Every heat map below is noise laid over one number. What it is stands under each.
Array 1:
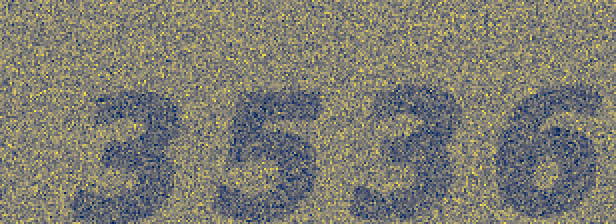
3536
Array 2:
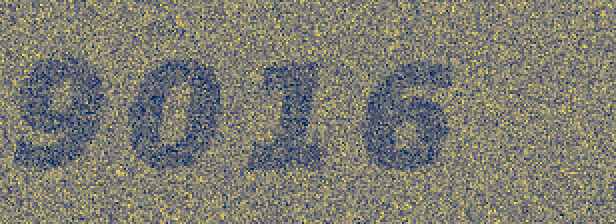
9016
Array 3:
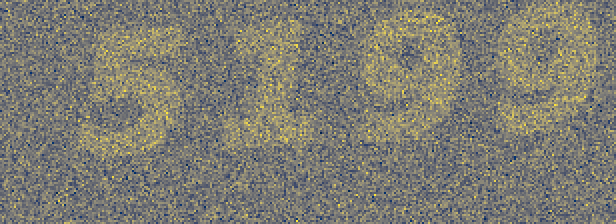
5199
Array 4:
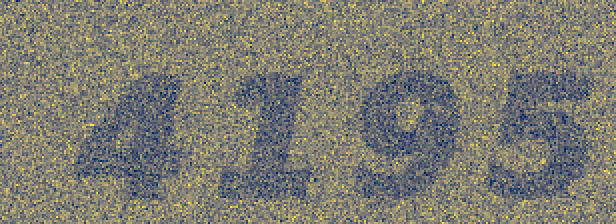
4195
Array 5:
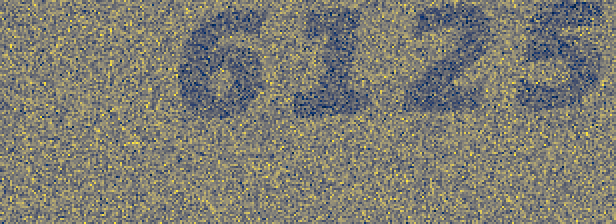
6125
